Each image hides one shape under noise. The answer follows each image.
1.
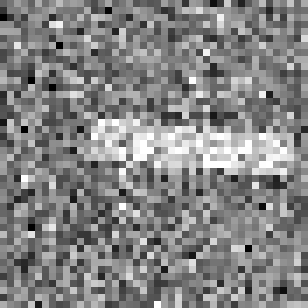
bar
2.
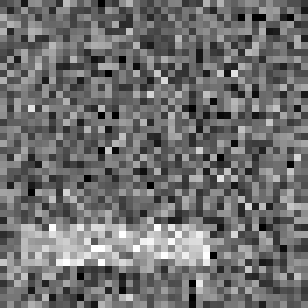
bar
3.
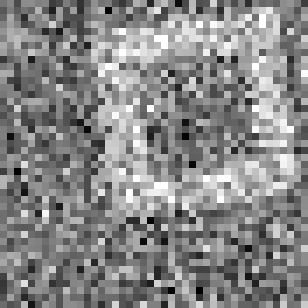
square frame
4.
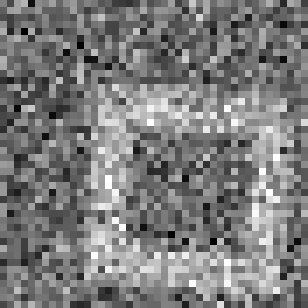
square frame
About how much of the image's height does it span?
two thirds
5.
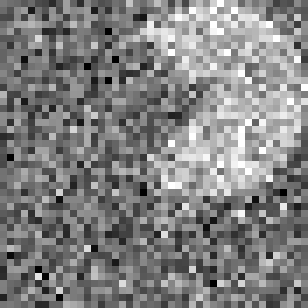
disc with a wedge cut out
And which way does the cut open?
left
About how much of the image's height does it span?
two thirds
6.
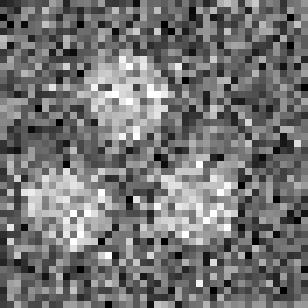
three dots
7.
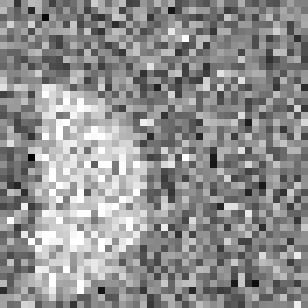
half disc
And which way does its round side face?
right
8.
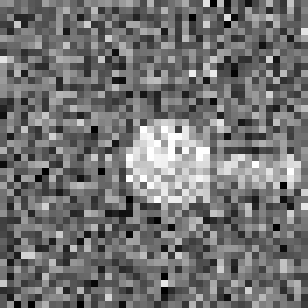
lollipop
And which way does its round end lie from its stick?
left
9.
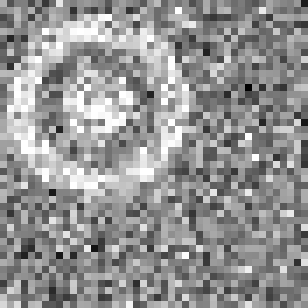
bullseye
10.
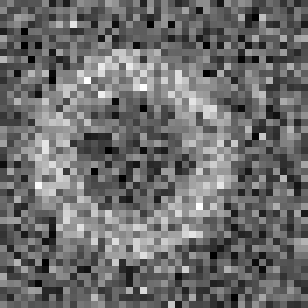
ring
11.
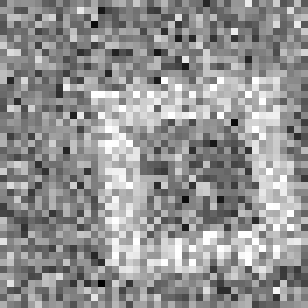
square frame
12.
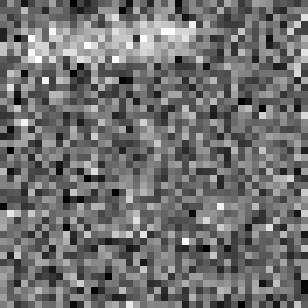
bar
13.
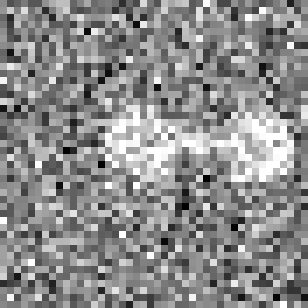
dumbbell
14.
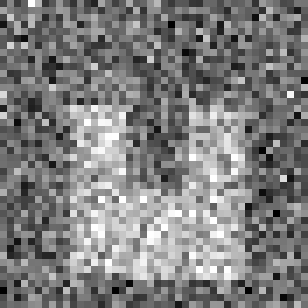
square with a notch
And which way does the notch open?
up
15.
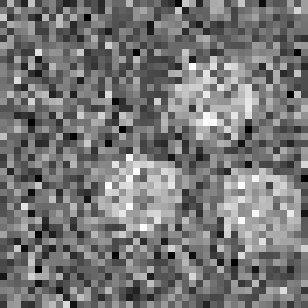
three dots
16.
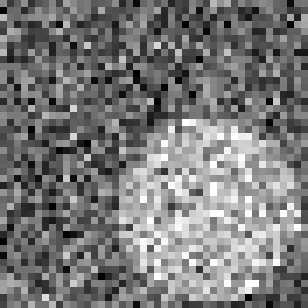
disc
